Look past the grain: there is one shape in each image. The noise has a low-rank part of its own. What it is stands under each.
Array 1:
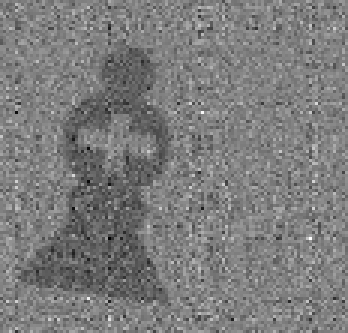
dark chess bishop
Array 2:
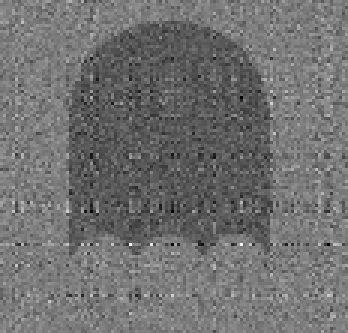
dark ghost
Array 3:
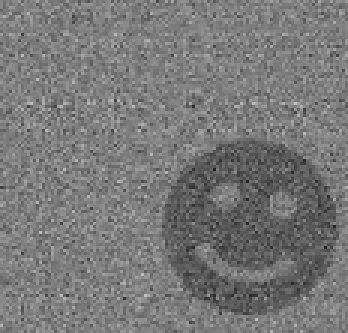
dark smiling face
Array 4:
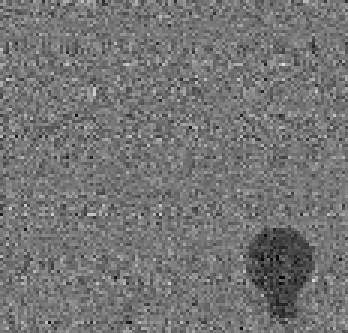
dark light bulb, bottom right
